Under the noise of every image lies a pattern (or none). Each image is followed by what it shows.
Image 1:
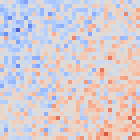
a smooth slope
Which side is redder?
bottom right
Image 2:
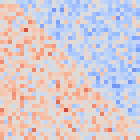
a sharp edge
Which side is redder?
bottom left
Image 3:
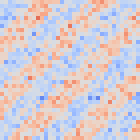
diagonal stripes
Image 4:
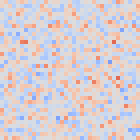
only noise
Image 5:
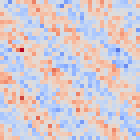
diagonal stripes
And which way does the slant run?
top left to bottom right
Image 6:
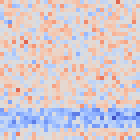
one horizontal stripe
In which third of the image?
bottom
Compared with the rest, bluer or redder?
bluer
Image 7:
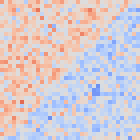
a sharp edge
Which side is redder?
top left
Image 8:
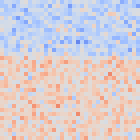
a sharp edge
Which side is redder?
bottom
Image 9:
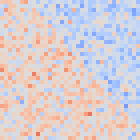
a sharp edge
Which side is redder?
bottom left
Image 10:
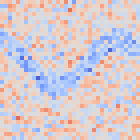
a wavy band
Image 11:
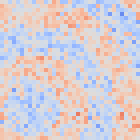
rings round one point
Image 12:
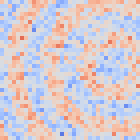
rings round one point
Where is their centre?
middle right
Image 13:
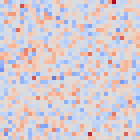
only noise
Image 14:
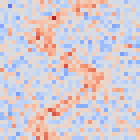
a wavy band
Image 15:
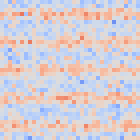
horizontal stripes
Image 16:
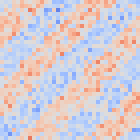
diagonal stripes
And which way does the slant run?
bottom left to top right
